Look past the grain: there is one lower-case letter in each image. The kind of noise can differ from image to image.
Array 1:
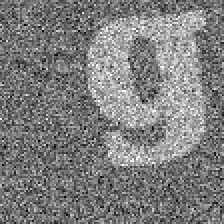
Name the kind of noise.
low rank plus noise
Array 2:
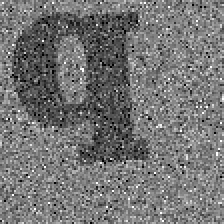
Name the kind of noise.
heavy tails
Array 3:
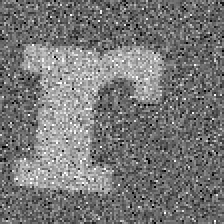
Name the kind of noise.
heavy tails
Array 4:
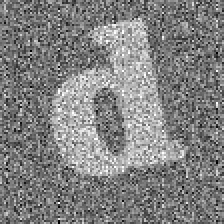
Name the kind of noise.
columns of uneven size
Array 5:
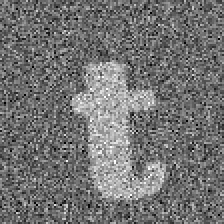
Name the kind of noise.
low rank plus noise
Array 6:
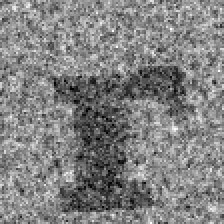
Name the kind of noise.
blotchy
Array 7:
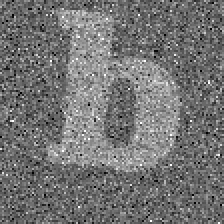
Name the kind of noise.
heavy tails
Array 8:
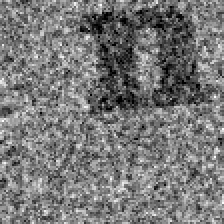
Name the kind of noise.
blotchy
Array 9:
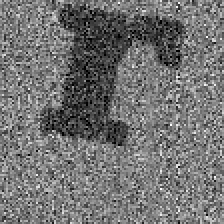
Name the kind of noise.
columns of uneven size
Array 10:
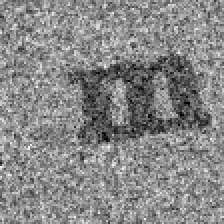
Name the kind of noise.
blotchy
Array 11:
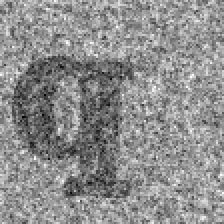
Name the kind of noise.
blotchy
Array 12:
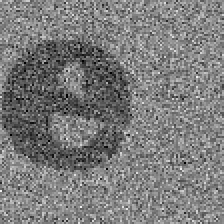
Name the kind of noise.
low rank plus noise
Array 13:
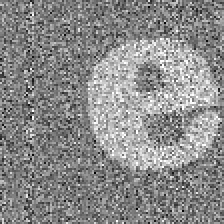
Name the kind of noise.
columns of uneven size
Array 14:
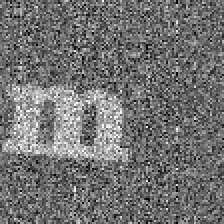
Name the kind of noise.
columns of uneven size
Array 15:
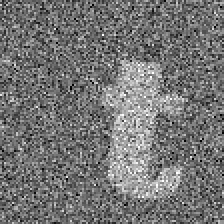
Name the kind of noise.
independent entries
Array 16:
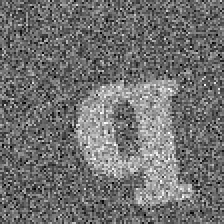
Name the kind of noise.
independent entries
